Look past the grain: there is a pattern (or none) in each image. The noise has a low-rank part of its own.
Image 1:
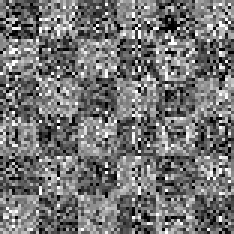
a checkerboard
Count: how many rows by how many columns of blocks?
6 by 6
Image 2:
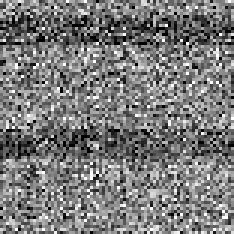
bands of rows
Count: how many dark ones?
2
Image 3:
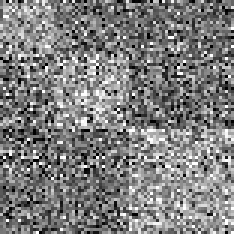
blocks along the diagonal
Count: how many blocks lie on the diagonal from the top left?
3
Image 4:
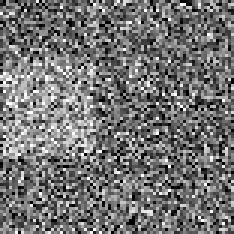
one block
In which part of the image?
middle left
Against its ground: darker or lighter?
lighter
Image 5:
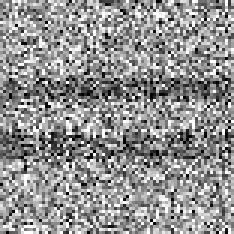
bands of rows
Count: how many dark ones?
2
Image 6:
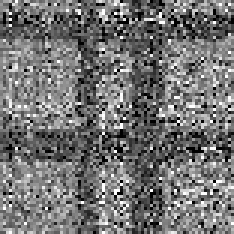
bands of rows crossing bands of columns
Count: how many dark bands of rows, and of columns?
2 and 2
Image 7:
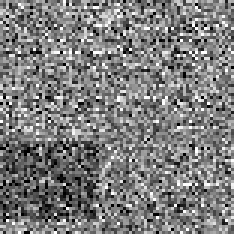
one block
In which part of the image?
bottom left
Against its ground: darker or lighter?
darker
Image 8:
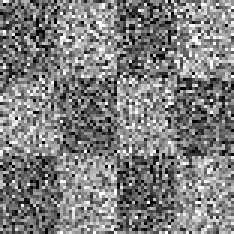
a checkerboard
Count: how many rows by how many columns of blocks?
3 by 4
